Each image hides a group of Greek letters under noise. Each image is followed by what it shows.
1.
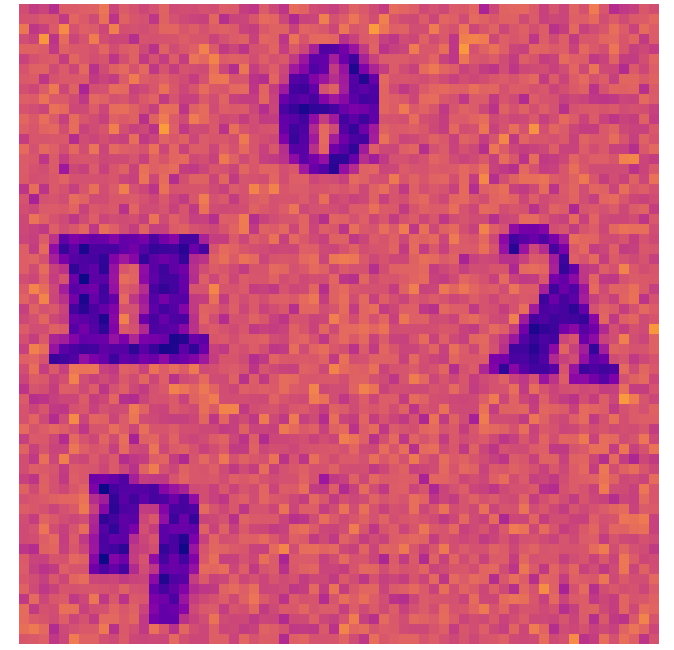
top middle: dark theta; middle left: dark pi; middle right: dark lambda; bottom left: dark eta
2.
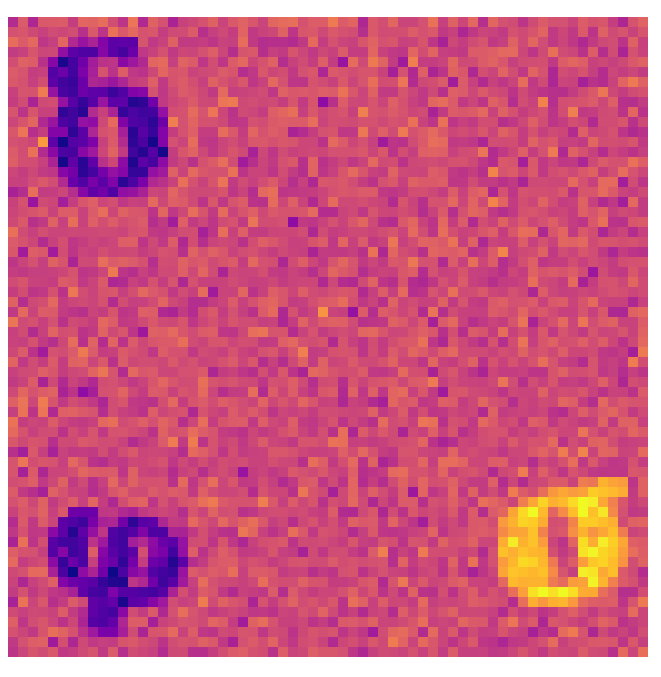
top left: dark delta; bottom left: dark phi; bottom right: light sigma
